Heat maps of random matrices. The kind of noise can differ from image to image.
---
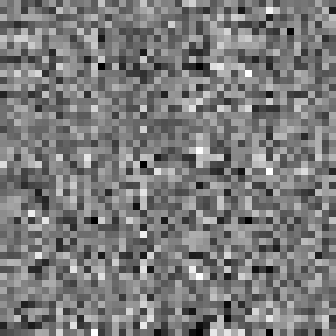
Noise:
low rank plus noise
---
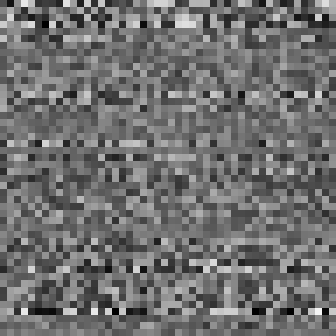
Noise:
rows of uneven size
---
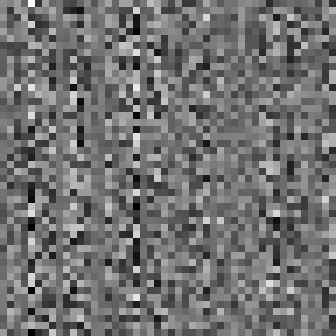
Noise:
columns of uneven size
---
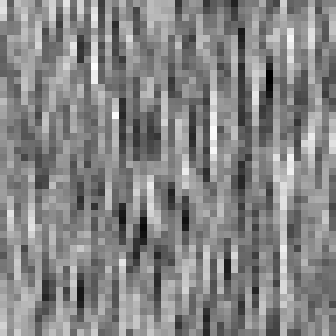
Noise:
streaked along the columns
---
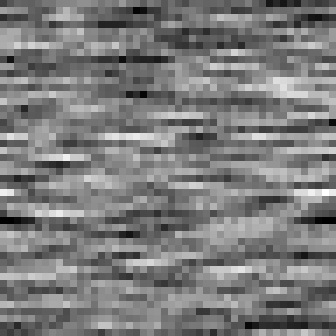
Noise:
streaked along the rows
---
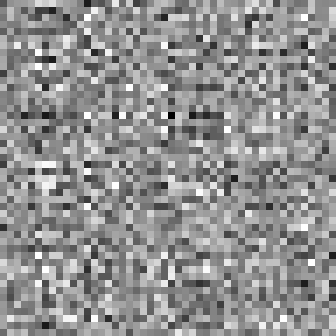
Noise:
low rank plus noise
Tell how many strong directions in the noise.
three or four
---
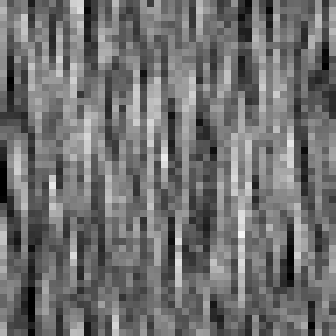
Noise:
streaked along the columns
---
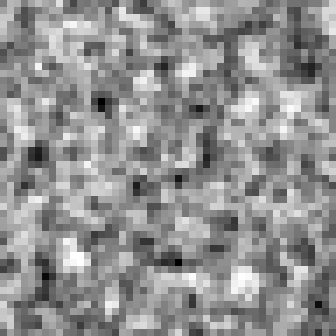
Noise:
blotchy
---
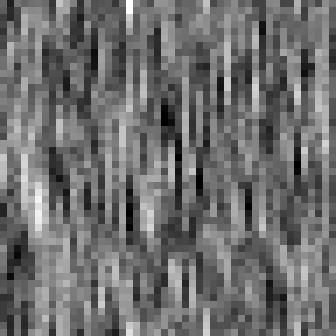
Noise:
streaked along the columns
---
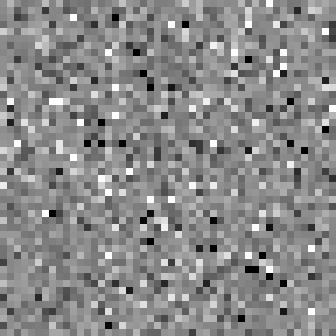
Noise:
heavy tails
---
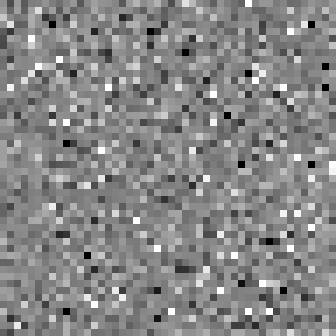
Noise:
heavy tails
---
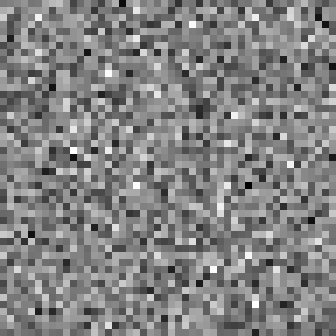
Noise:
independent entries
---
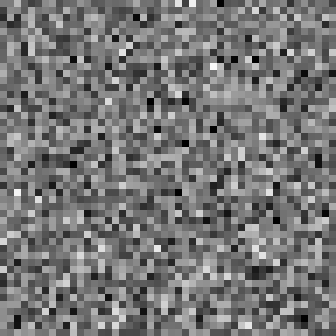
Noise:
independent entries
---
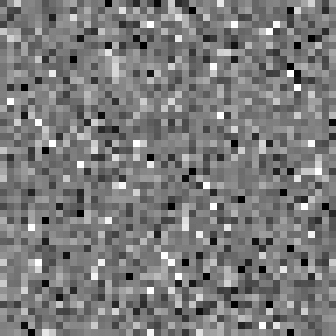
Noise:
heavy tails
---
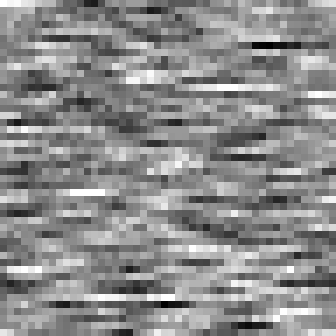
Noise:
streaked along the rows
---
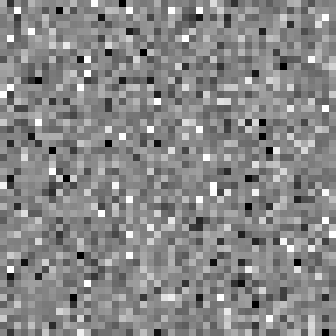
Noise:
heavy tails
